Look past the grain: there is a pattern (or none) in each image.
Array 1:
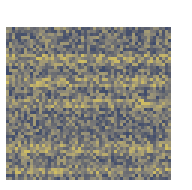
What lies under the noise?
bands of rows
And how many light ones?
5
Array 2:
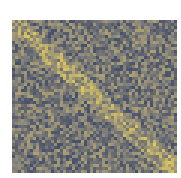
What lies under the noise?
a diagonal band
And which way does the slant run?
top left to bottom right
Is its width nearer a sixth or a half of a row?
a sixth
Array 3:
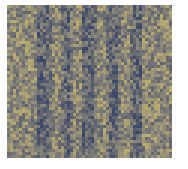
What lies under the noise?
bands of columns
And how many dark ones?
5
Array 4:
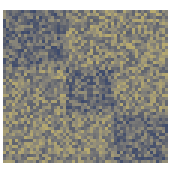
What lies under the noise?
blocks along the diagonal
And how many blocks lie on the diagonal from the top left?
3
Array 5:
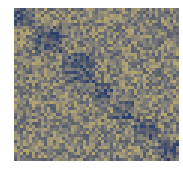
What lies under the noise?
blocks along the diagonal
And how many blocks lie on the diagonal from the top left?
7
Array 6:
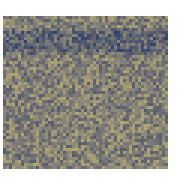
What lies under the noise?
one band of rows
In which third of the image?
top
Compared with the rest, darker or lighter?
darker
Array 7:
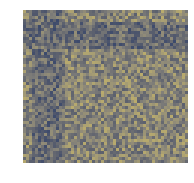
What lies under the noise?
bands of rows crossing bands of columns
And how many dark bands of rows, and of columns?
1 and 1
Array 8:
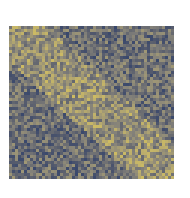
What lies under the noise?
a diagonal band
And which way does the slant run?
top left to bottom right
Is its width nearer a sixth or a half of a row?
a half
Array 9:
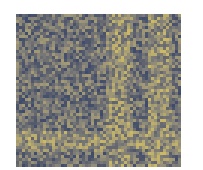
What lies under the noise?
bands of rows crossing bands of columns
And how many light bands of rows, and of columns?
1 and 2
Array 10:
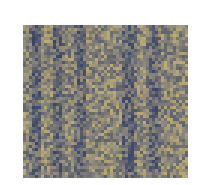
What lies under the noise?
bands of columns
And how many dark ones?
5
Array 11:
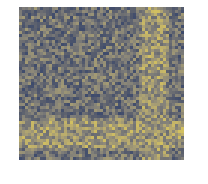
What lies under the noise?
bands of rows crossing bands of columns
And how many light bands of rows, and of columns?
1 and 1
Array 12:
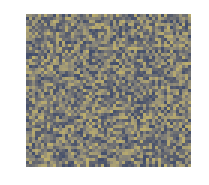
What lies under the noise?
only noise
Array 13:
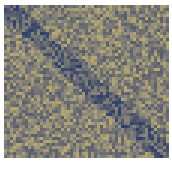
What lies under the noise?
a diagonal band
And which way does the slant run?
top left to bottom right
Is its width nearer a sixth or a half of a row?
a sixth
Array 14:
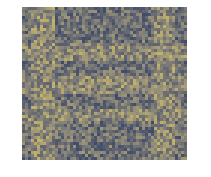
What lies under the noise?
bands of rows crossing bands of columns
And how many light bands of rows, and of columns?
3 and 2
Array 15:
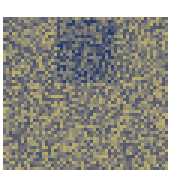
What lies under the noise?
one block
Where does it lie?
top middle
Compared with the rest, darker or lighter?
darker
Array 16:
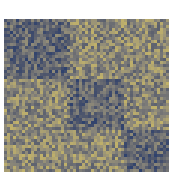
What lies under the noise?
blocks along the diagonal
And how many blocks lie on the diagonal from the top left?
3
